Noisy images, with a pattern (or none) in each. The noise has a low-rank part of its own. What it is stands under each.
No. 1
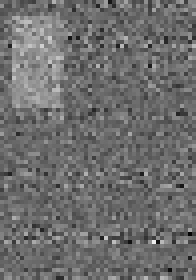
one block
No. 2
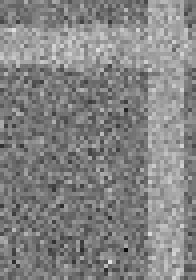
bands of rows crossing bands of columns
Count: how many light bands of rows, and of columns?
1 and 1
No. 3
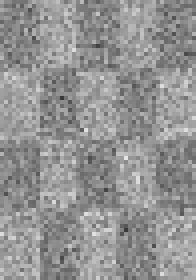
a checkerboard
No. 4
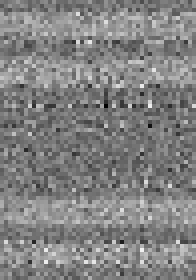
bands of rows
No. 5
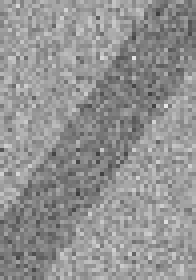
a diagonal band
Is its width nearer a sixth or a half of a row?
a half
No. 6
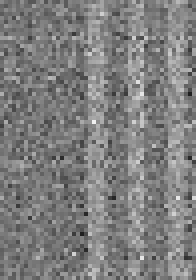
bands of columns
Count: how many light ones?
3
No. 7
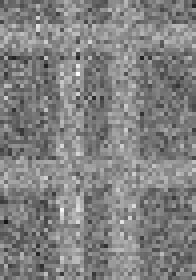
bands of rows crossing bands of columns
